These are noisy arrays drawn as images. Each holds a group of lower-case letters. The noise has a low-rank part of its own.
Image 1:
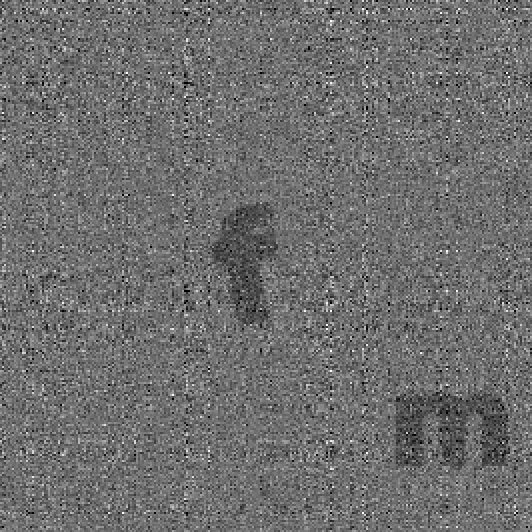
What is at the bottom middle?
nothing
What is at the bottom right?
m
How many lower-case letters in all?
2
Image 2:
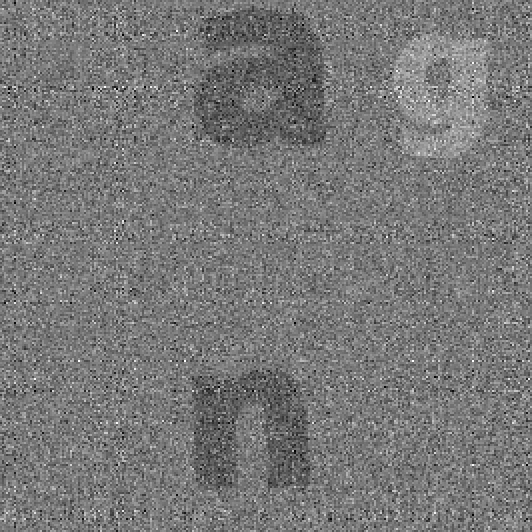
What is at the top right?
g
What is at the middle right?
nothing
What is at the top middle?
a
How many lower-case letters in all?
3
